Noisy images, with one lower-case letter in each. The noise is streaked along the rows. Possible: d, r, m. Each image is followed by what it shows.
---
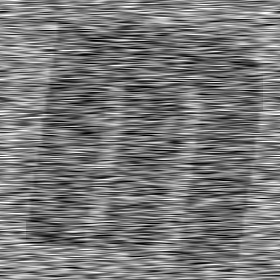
m
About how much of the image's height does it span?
nearly all
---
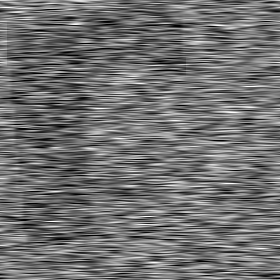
r
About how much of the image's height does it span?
nearly all
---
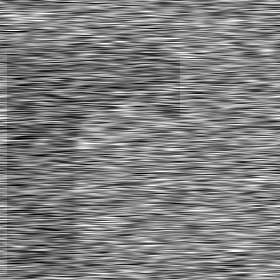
r
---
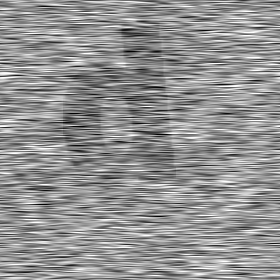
d
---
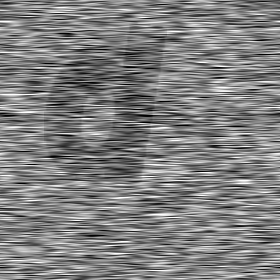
d
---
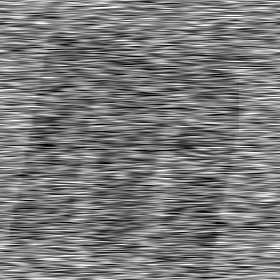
m
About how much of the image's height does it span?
nearly all
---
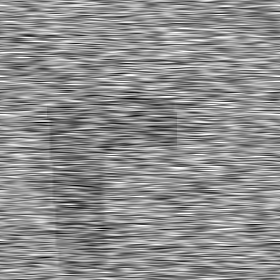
r
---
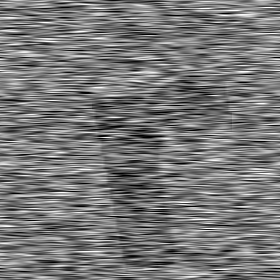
r
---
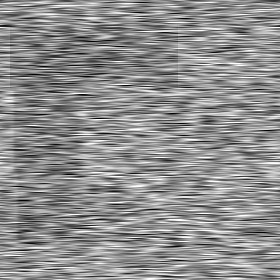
r
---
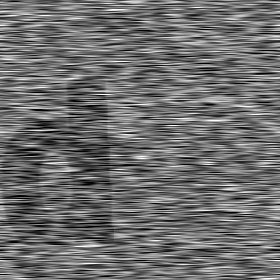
d
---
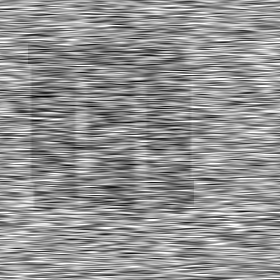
m
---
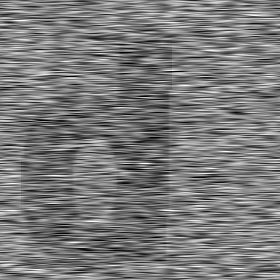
d
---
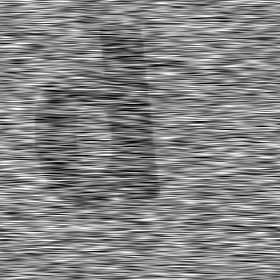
d
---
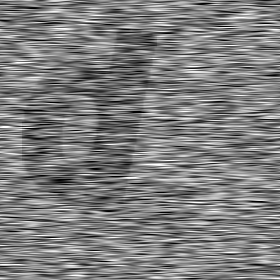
d
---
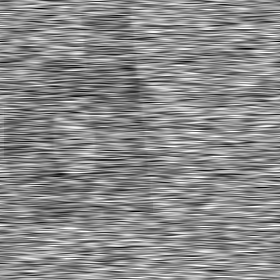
d
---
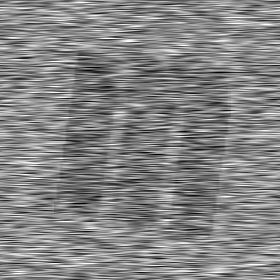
m
